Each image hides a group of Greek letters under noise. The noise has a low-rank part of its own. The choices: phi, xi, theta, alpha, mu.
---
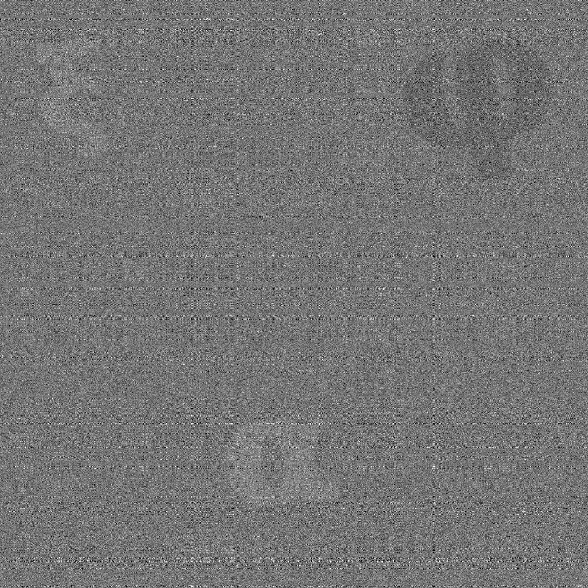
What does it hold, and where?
top left: light xi; top right: dark phi; bottom middle: light alpha
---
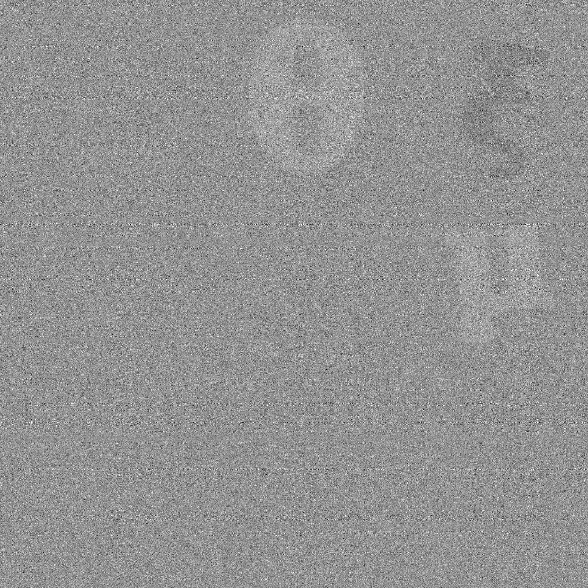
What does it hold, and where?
top middle: light theta; top right: dark xi; middle right: light mu
